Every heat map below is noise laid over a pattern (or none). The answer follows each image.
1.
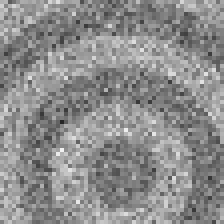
rings round one point
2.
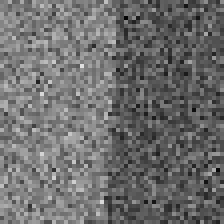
a sharp edge
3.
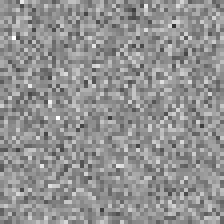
only noise
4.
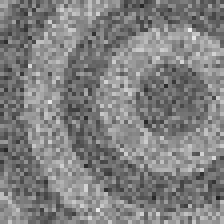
rings round one point
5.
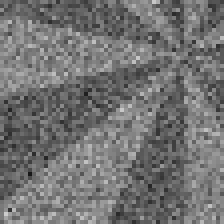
spokes from one point
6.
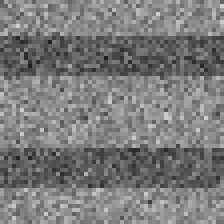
horizontal stripes
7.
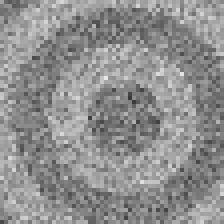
rings round one point
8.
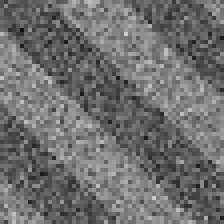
diagonal stripes
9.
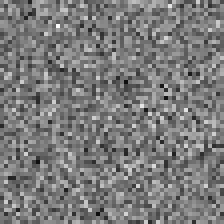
only noise
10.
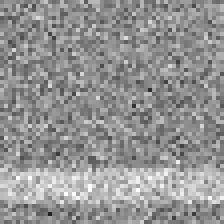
one horizontal stripe
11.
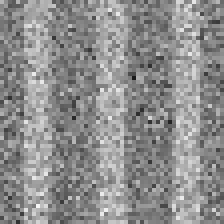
vertical stripes
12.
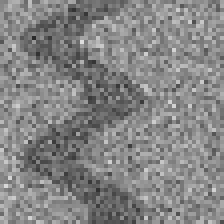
a wavy band
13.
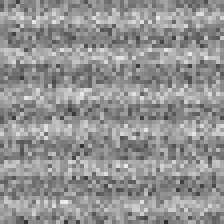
horizontal stripes
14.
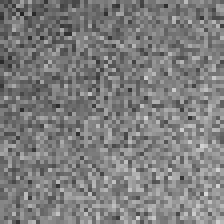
a smooth slope
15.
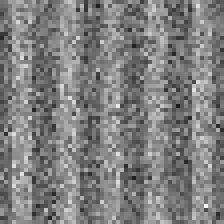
vertical stripes
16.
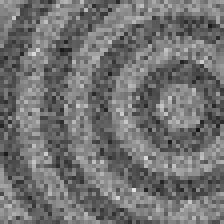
rings round one point
